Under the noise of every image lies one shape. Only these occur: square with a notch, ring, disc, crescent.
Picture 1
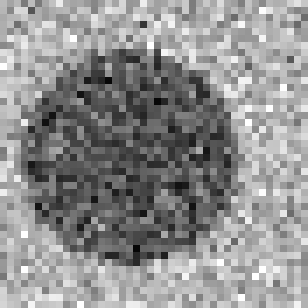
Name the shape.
disc
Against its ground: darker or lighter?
darker
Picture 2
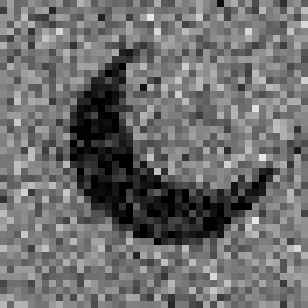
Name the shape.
crescent
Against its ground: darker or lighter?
darker
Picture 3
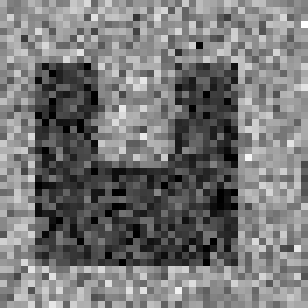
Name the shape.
square with a notch
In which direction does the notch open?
up
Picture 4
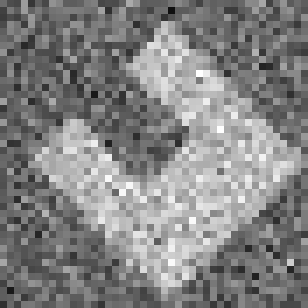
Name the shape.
square with a notch
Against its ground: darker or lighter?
lighter
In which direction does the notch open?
up and left
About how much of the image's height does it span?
nearly all
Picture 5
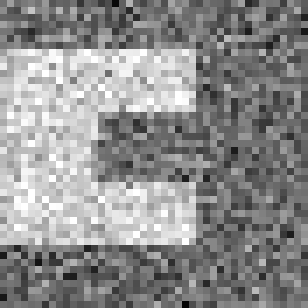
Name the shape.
square with a notch
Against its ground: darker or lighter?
lighter
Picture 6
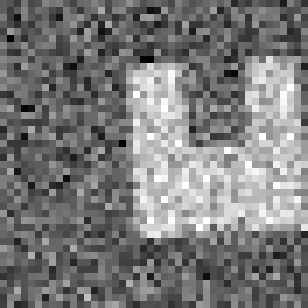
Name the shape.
square with a notch
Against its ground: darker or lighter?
lighter
